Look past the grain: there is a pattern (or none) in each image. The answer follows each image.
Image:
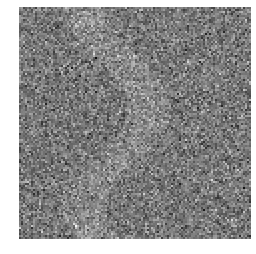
a wavy band
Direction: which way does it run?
top to bottom
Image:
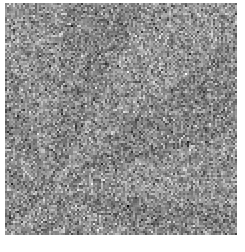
spokes from one point
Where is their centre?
bottom left
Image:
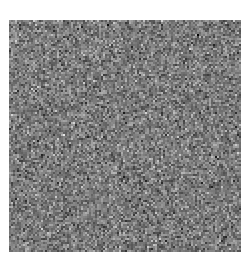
only noise
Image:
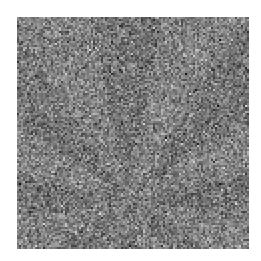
spokes from one point
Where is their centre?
bottom middle
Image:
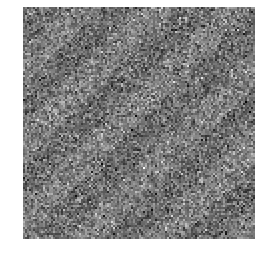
diagonal stripes
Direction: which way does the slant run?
bottom left to top right
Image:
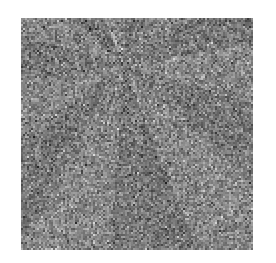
spokes from one point
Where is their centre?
top middle
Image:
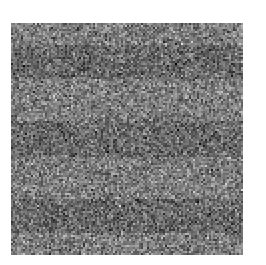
horizontal stripes
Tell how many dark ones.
3
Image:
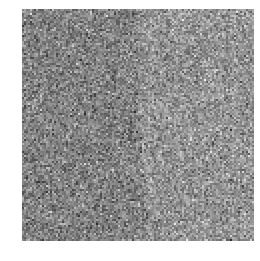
a sharp edge
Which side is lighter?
right
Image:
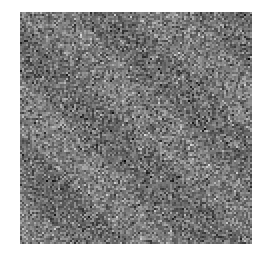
diagonal stripes
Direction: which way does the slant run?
top left to bottom right
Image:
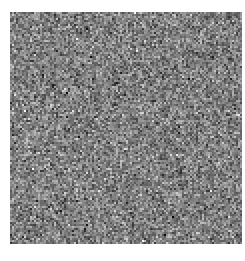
only noise
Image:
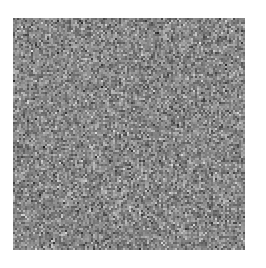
only noise
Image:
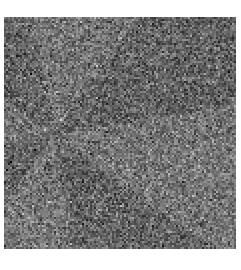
spokes from one point
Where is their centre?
middle left
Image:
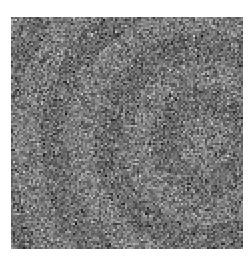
rings round one point
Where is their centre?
middle right
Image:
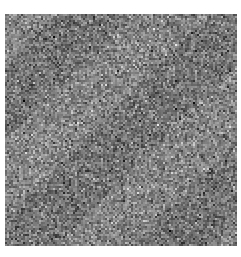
diagonal stripes
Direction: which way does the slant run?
bottom left to top right
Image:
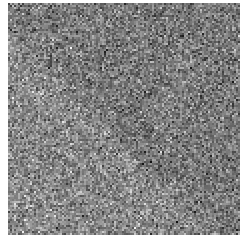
a sharp edge
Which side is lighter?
bottom left
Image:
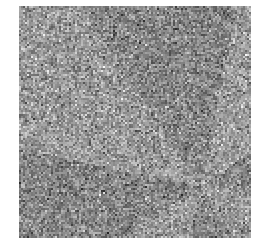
spokes from one point
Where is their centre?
bottom right
